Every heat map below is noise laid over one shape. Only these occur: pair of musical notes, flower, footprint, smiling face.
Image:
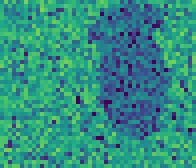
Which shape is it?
footprint
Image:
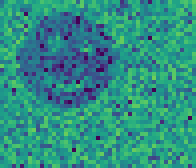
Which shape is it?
smiling face
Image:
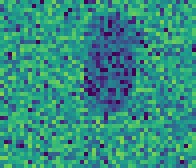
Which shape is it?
footprint
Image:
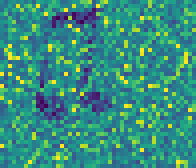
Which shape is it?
pair of musical notes
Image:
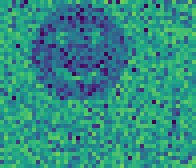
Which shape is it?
smiling face
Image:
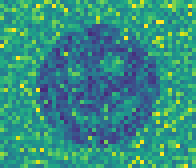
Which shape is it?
smiling face
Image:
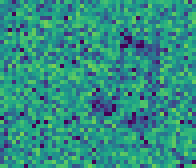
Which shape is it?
pair of musical notes
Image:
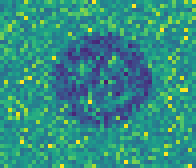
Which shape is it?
smiling face
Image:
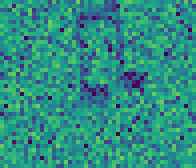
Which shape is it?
pair of musical notes
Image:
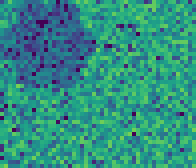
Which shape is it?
flower
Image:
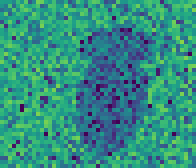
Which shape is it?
footprint
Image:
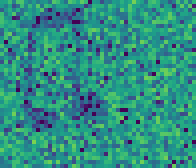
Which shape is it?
pair of musical notes
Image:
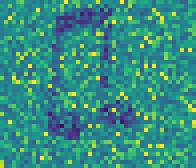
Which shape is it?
pair of musical notes
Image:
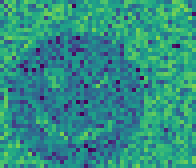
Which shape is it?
smiling face
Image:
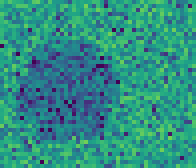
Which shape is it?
flower
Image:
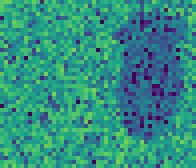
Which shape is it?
footprint
